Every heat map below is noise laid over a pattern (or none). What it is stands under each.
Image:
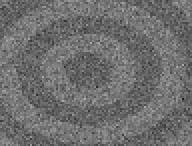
rings round one point
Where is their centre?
centre
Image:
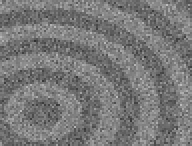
rings round one point
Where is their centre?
bottom left
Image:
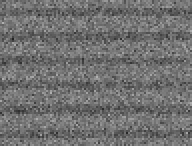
horizontal stripes
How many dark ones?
6
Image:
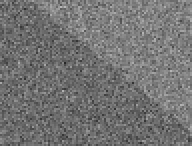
a sharp edge
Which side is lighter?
top right
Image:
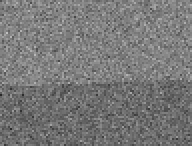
a sharp edge
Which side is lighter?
top
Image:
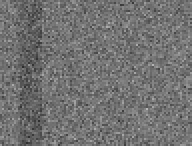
one vertical stripe
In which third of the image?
left
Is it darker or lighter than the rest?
darker
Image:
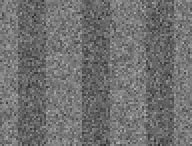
vertical stripes
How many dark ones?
3
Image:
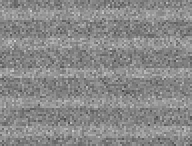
horizontal stripes
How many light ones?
5
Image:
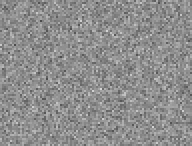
only noise
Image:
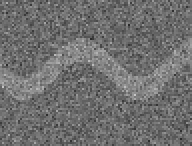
a wavy band
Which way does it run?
left to right
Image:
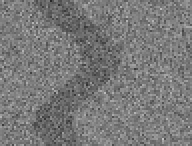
a wavy band
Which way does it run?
top to bottom
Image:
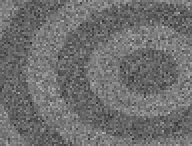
rings round one point
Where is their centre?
middle right
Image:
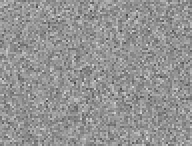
only noise
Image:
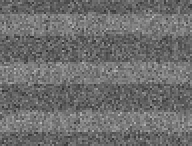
horizontal stripes
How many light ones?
3
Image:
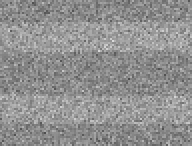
horizontal stripes
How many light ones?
2
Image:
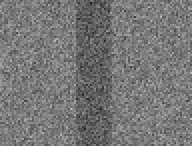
one vertical stripe
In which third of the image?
middle
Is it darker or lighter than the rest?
darker
